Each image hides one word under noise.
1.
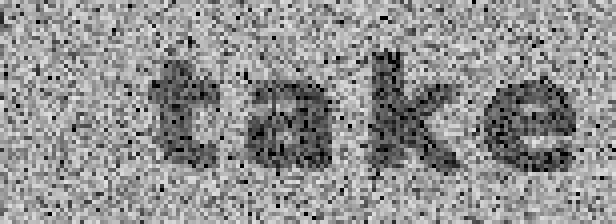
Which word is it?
take
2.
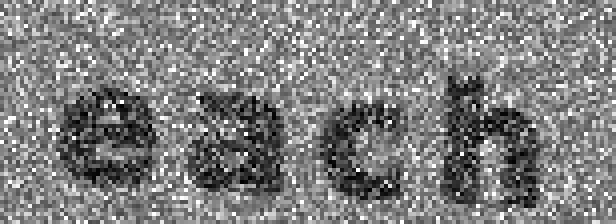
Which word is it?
each
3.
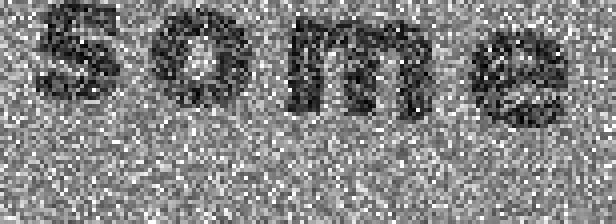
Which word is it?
some
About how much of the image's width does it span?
nearly all
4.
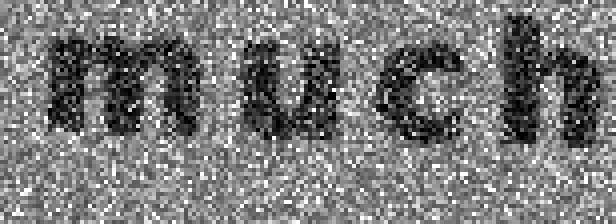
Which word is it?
much
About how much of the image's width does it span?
nearly all
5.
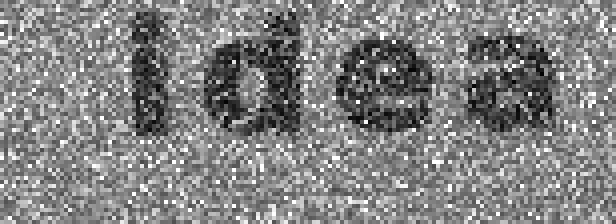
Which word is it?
idea
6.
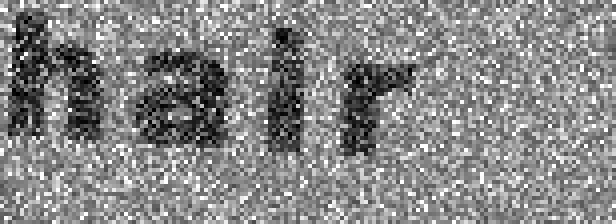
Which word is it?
hair
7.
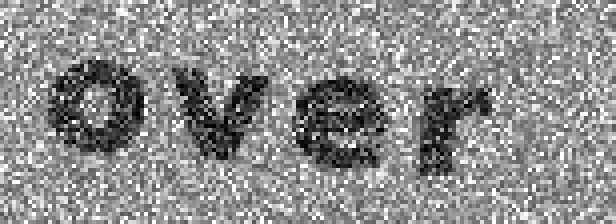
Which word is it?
over
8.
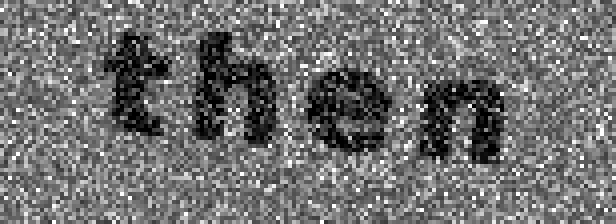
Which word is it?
then
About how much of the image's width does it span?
two thirds
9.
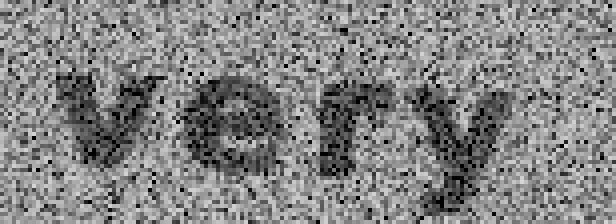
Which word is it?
very
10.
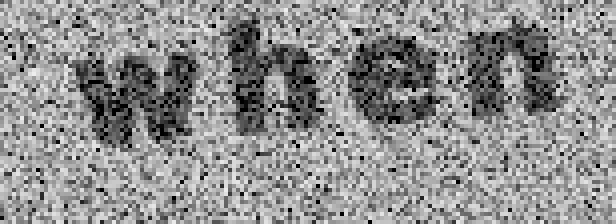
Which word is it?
when
